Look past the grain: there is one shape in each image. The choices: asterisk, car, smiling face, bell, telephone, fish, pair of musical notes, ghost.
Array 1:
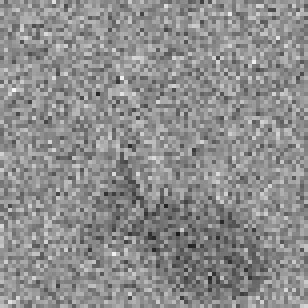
fish
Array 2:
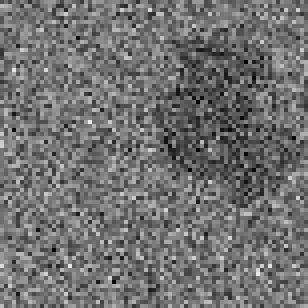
car
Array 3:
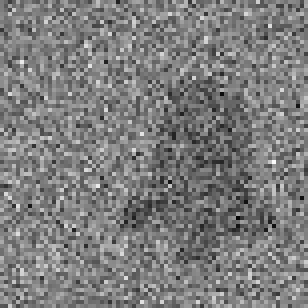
bell
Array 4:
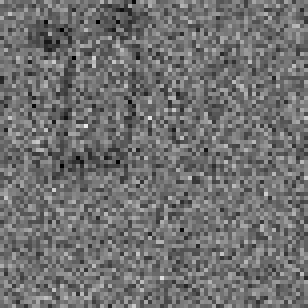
pair of musical notes
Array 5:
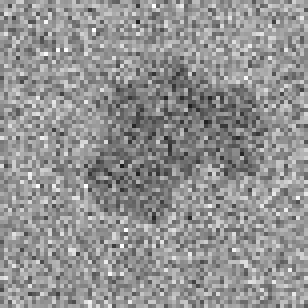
car
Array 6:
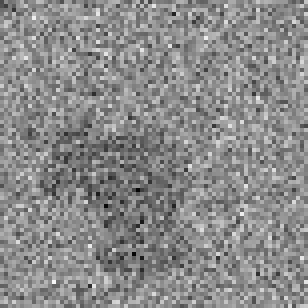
car
